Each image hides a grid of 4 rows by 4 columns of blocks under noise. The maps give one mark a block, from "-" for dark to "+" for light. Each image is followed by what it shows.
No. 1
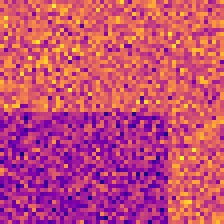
+ + + +
+ + + +
- - - +
- - - +
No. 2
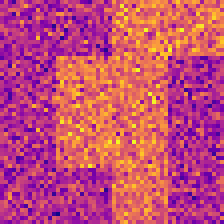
- - + +
- + + -
- + + -
- - + -
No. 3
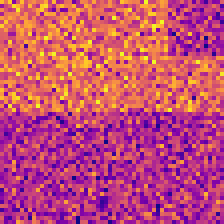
+ + + -
+ + + +
- - - -
- - - -
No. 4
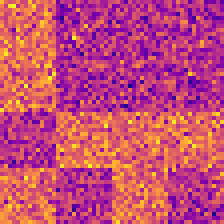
+ - - -
+ - - -
- + + +
+ - + -
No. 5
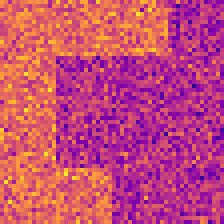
+ + + -
+ - - -
+ - - -
+ + - -
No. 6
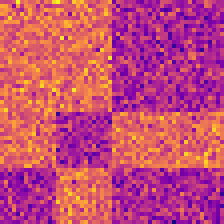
+ + - -
+ + - -
+ - + +
- + - -
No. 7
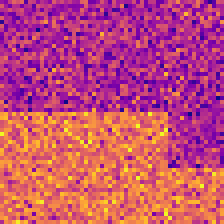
- - - -
- - - -
+ + + -
+ + + +
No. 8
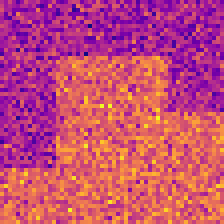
- - - -
- + + -
- + + +
+ + + +
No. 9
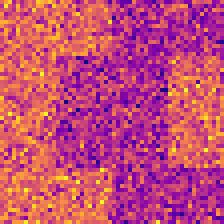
+ + - -
+ - - +
+ - - +
+ + - -
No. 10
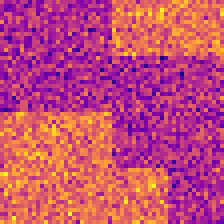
- - + +
- - - -
+ + - -
+ + + -
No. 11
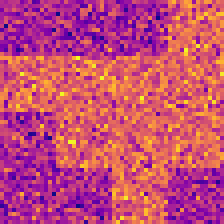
- - - +
+ + + +
- + + +
- - + -
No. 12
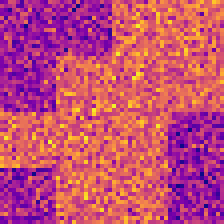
- - + +
- + + +
+ + + -
- + + -
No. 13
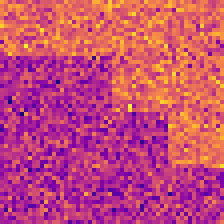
+ + + +
- - + +
- - - +
- - - -
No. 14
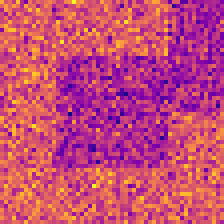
+ + + -
+ - - -
+ - - +
+ + + +
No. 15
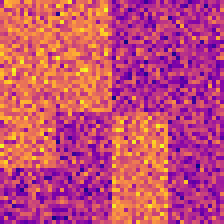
+ + - -
+ + - -
+ - + -
- - + -
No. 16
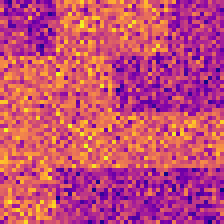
- + + -
+ + - -
+ + + +
+ - - -
